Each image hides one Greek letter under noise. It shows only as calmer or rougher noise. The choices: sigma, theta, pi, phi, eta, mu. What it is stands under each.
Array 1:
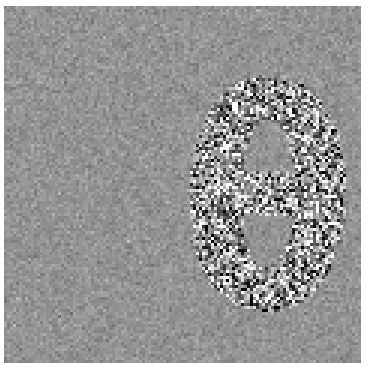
theta
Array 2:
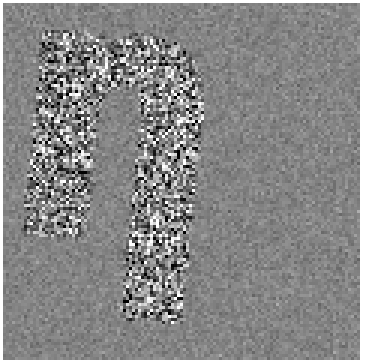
eta
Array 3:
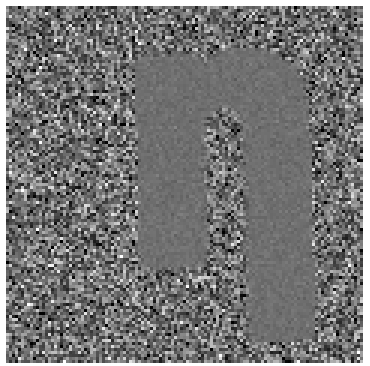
eta
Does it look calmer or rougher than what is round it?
calmer
